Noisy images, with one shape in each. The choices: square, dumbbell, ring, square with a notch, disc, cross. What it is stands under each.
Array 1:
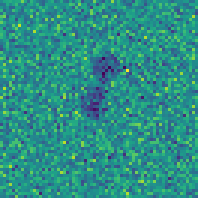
dumbbell
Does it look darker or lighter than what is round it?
darker
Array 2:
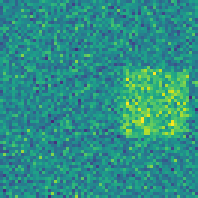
square
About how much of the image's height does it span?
a third
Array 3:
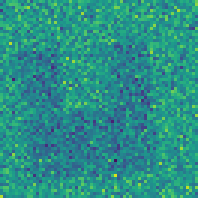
square with a notch
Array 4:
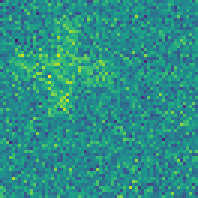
cross
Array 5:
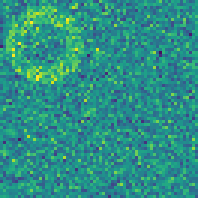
ring
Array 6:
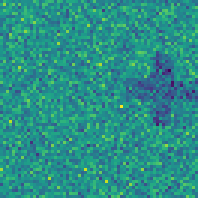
cross
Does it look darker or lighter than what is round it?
darker
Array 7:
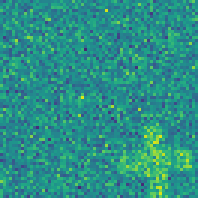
cross
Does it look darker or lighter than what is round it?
lighter
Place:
bottom right
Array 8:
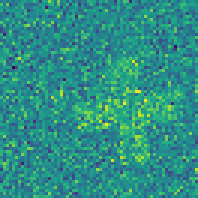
cross
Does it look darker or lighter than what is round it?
lighter
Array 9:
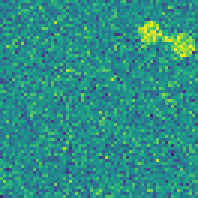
dumbbell
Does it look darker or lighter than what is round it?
lighter
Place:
top right
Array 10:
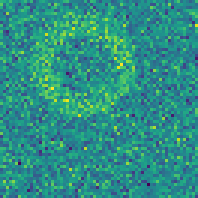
ring
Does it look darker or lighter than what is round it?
lighter
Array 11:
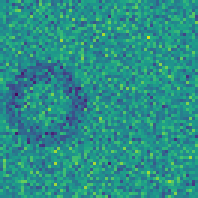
ring
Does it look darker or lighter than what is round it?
darker
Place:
middle left
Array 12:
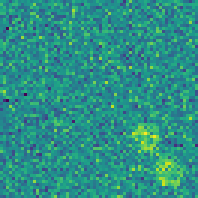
dumbbell
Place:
bottom right
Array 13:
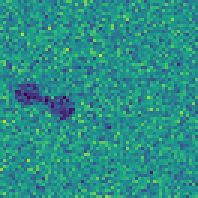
dumbbell
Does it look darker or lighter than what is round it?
darker
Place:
middle left
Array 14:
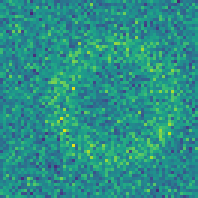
ring
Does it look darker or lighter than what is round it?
lighter
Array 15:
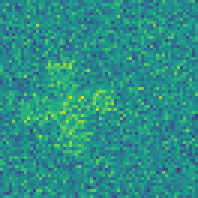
cross
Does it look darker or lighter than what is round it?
lighter
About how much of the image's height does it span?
half
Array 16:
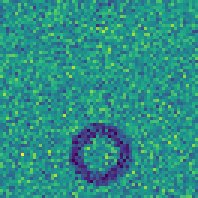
ring
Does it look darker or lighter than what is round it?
darker
